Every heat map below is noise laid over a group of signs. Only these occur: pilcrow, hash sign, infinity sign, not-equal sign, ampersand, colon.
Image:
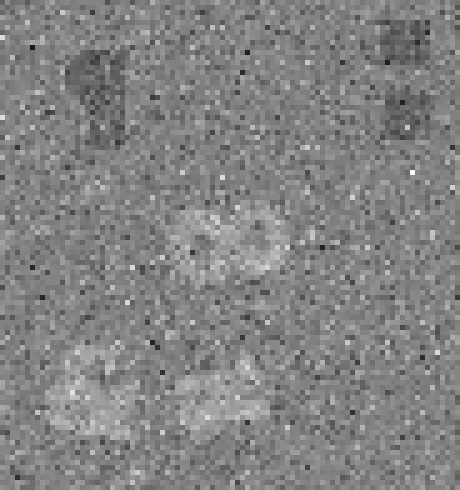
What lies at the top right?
colon
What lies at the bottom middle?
not-equal sign
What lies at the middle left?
nothing
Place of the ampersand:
bottom left
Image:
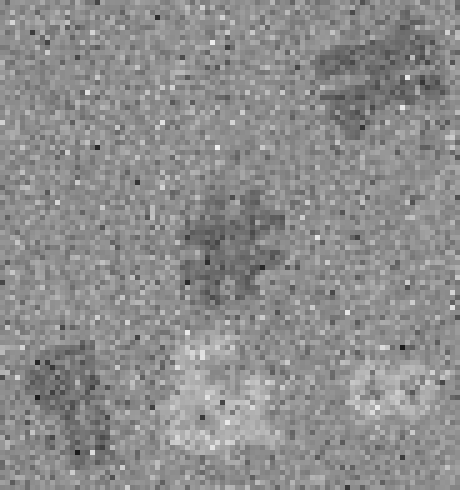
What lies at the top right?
not-equal sign
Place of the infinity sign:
bottom right
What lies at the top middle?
nothing
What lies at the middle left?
nothing
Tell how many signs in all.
5
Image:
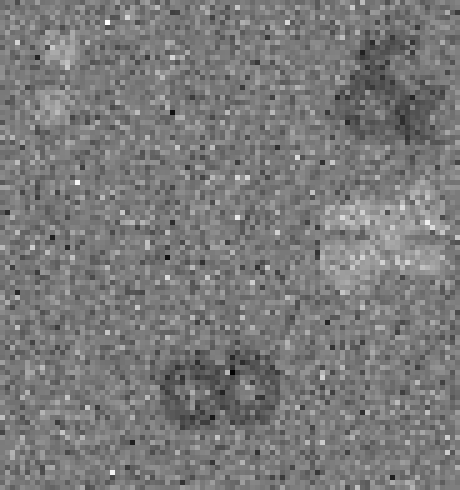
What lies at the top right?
ampersand
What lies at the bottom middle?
infinity sign
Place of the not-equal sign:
middle right
